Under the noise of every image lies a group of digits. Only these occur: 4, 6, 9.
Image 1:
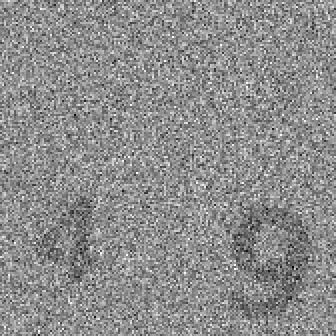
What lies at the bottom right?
9
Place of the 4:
bottom left
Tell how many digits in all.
2
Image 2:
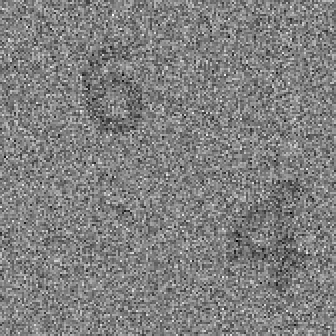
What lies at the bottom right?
4
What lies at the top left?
6
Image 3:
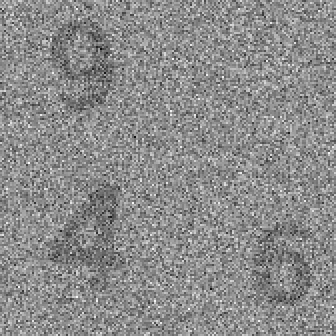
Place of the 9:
top left
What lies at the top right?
nothing
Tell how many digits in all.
3
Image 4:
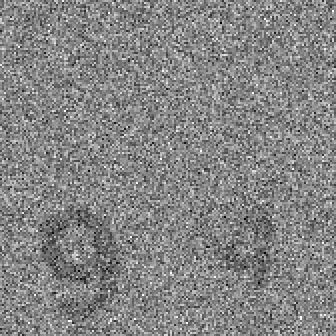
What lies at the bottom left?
9
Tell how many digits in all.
2
